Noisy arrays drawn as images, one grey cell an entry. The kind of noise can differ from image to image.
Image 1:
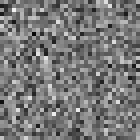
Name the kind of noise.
independent entries
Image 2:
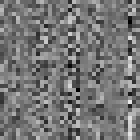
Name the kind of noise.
columns of uneven size
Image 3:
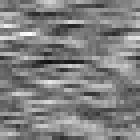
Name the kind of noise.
streaked along the rows
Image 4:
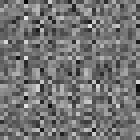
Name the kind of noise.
low rank plus noise
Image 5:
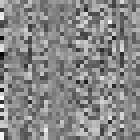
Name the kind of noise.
columns of uneven size
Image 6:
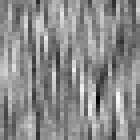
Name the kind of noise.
streaked along the columns
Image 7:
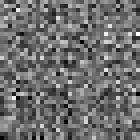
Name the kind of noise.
low rank plus noise
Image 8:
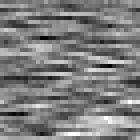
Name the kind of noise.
streaked along the rows
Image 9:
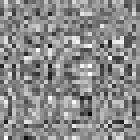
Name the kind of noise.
low rank plus noise
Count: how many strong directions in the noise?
two
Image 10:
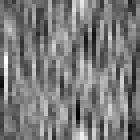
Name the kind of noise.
streaked along the columns
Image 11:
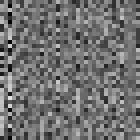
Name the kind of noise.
columns of uneven size
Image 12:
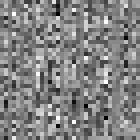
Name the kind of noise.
columns of uneven size
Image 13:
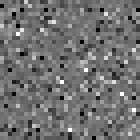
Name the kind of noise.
heavy tails
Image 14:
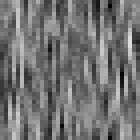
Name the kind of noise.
streaked along the columns
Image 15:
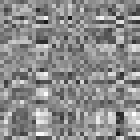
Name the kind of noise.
low rank plus noise
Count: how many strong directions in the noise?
one
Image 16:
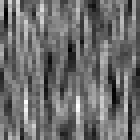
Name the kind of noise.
streaked along the columns
